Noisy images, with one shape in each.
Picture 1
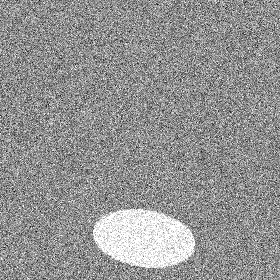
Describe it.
light ellipse, bottom middle
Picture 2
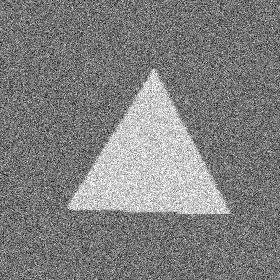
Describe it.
light triangle
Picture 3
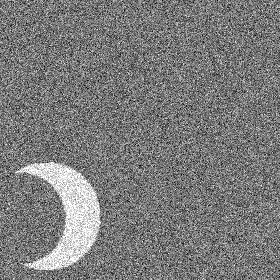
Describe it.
light crescent, bottom left
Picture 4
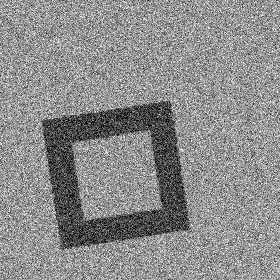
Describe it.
dark square frame
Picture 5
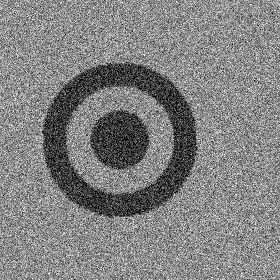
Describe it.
dark bullseye
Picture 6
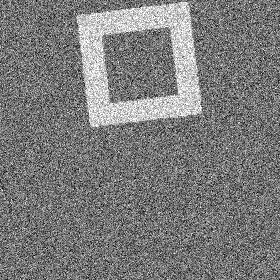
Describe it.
light square frame, top middle
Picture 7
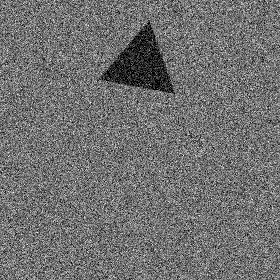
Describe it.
dark triangle, top middle
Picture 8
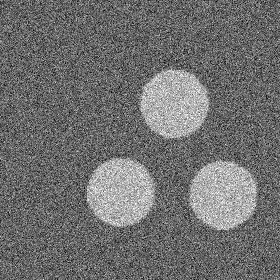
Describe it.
light three dots
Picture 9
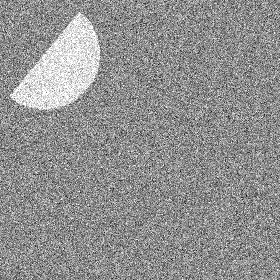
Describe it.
light half disc, top left
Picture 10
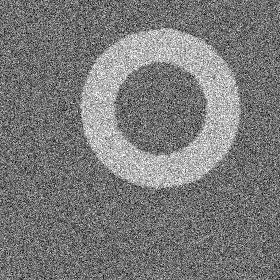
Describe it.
light ring
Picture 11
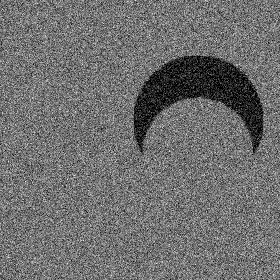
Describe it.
dark crescent
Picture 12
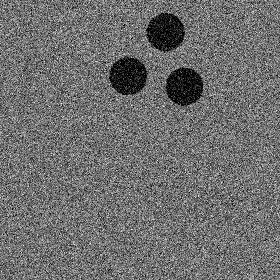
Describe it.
dark three dots, top middle
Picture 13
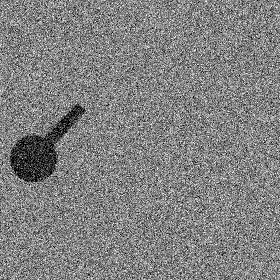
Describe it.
dark lollipop, middle left
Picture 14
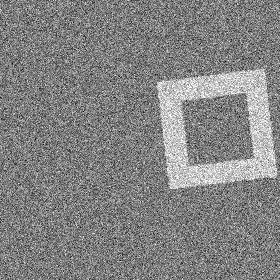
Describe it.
light square frame, middle right
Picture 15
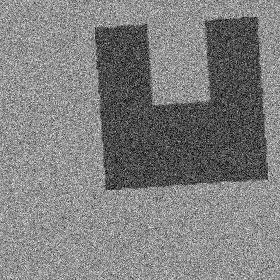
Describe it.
dark square with a notch
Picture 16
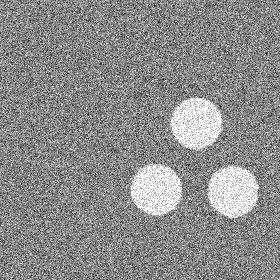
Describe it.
light three dots
